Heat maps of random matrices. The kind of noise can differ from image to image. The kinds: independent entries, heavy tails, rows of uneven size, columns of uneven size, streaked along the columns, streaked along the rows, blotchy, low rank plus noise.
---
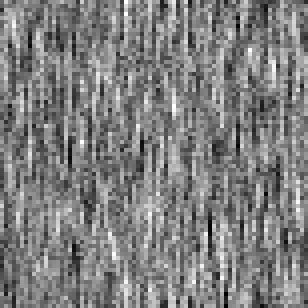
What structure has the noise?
streaked along the columns
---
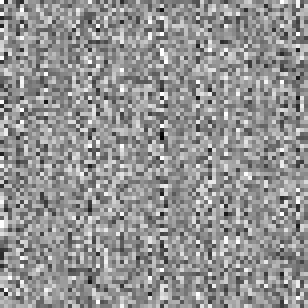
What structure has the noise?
columns of uneven size
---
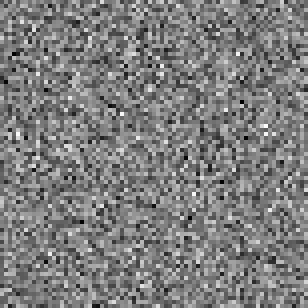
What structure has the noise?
independent entries
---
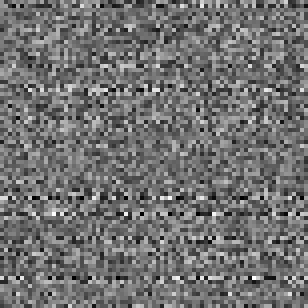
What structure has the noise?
rows of uneven size
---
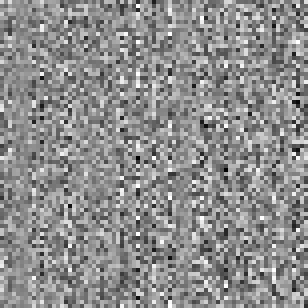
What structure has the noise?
columns of uneven size
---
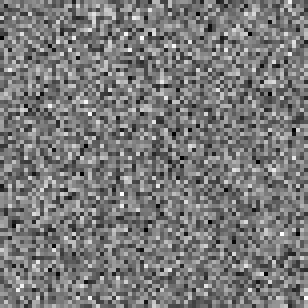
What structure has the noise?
independent entries
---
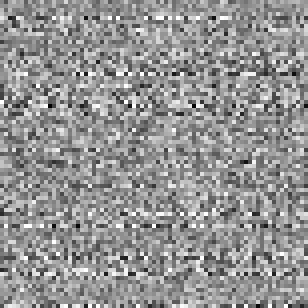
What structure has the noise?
rows of uneven size
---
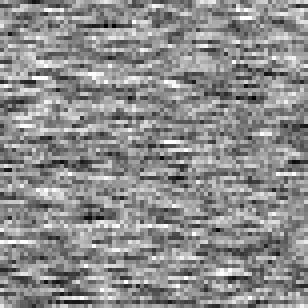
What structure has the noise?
streaked along the rows
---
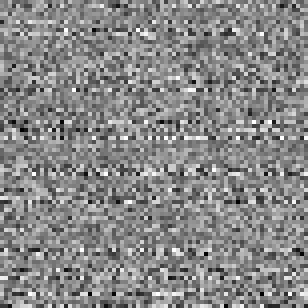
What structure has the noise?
rows of uneven size
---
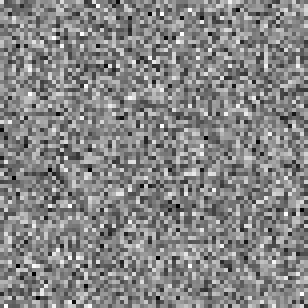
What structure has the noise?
independent entries
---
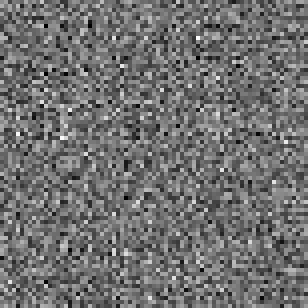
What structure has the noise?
low rank plus noise
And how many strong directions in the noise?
three or four
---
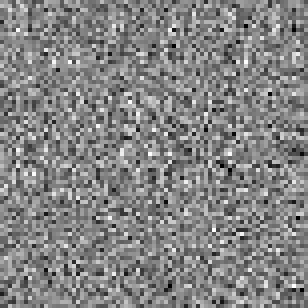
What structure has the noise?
low rank plus noise
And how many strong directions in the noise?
two
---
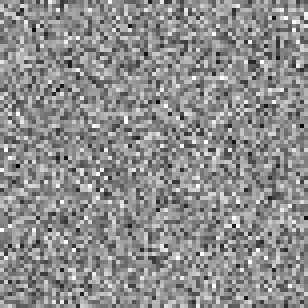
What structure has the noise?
independent entries
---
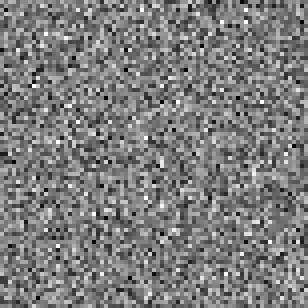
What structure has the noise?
independent entries
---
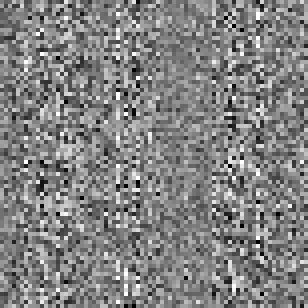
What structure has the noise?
columns of uneven size
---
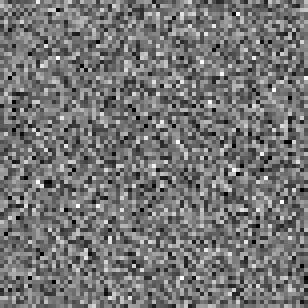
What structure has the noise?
independent entries
